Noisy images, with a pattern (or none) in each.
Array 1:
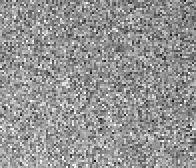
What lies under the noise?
a smooth slope
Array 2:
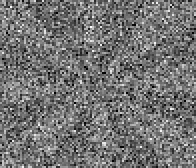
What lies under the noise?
spokes from one point
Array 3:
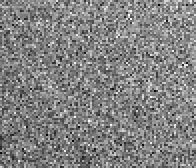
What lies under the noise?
a smooth slope
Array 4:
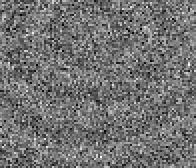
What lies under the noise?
rings round one point
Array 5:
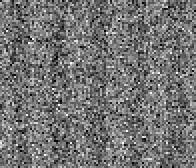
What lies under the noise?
vertical stripes
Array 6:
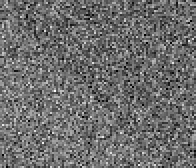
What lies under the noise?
a sharp edge
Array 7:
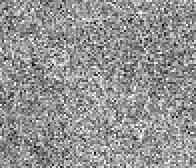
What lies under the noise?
spokes from one point
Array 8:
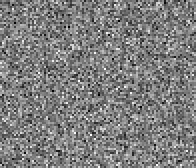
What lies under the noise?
only noise
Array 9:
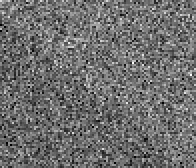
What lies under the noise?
a sharp edge
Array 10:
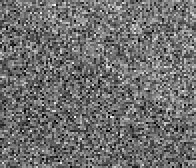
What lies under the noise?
a sharp edge
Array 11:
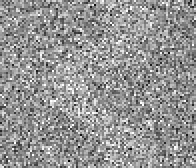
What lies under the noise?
a wavy band
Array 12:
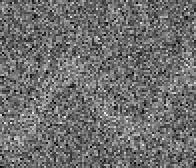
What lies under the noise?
a wavy band
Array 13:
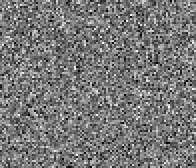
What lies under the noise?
only noise
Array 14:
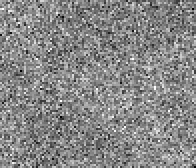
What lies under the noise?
spokes from one point
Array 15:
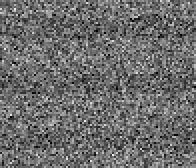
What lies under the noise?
horizontal stripes
